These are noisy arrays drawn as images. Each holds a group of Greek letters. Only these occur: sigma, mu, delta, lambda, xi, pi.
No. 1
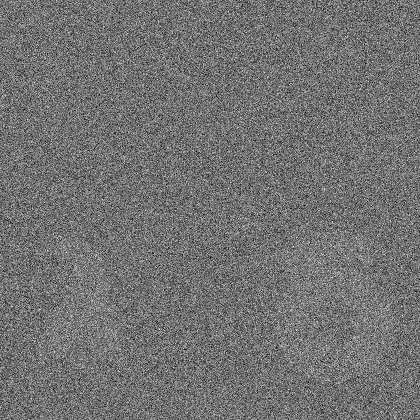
bottom left: lambda; bottom right: delta
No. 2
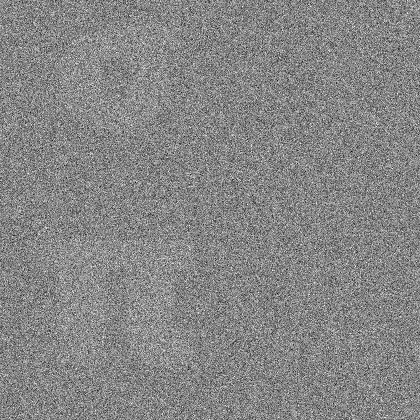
top left: sigma; bottom left: pi
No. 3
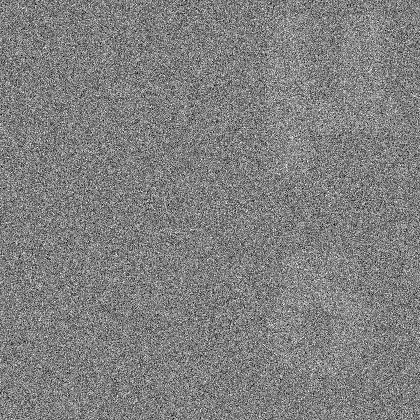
top right: mu; bottom right: delta
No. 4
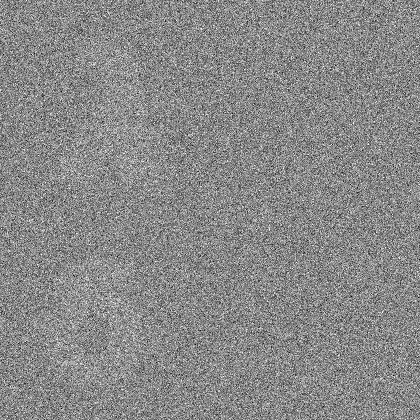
top left: lambda; bottom left: delta
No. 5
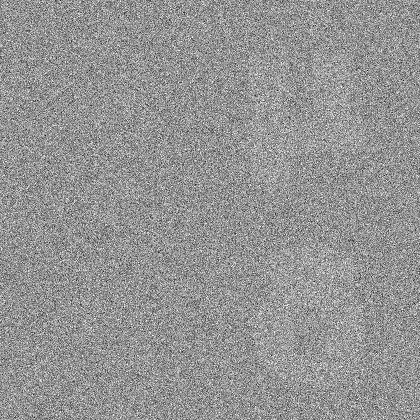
top right: mu; bottom right: delta
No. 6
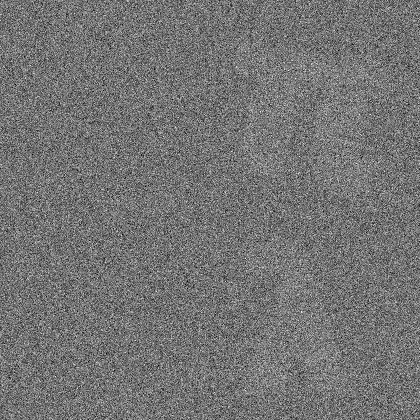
top right: pi; bottom right: lambda
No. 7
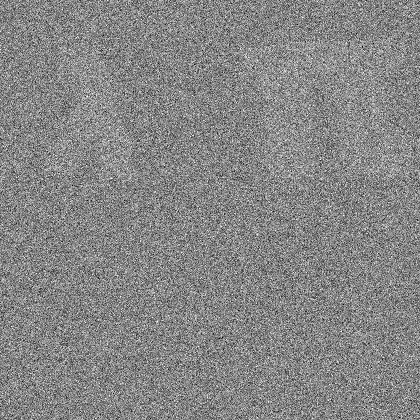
top left: lambda; top right: pi
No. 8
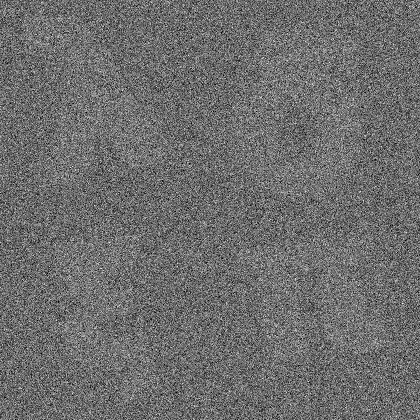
top left: lambda; top right: delta; bottom left: xi; bottom right: pi
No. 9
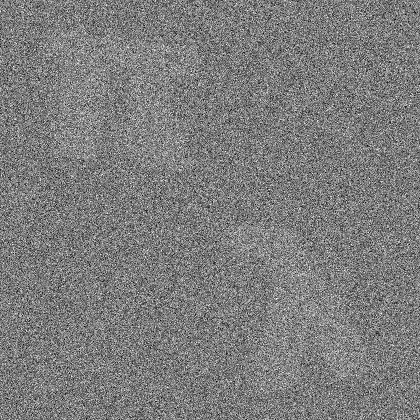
top left: pi; bottom right: lambda
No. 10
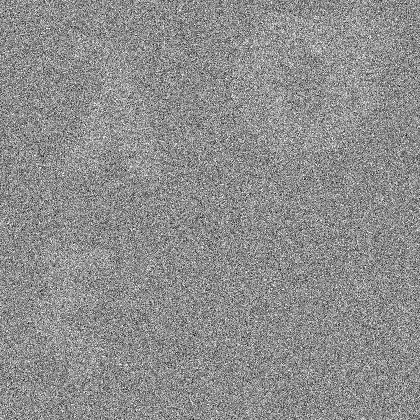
top left: lambda; top right: sigma; bottom left: xi
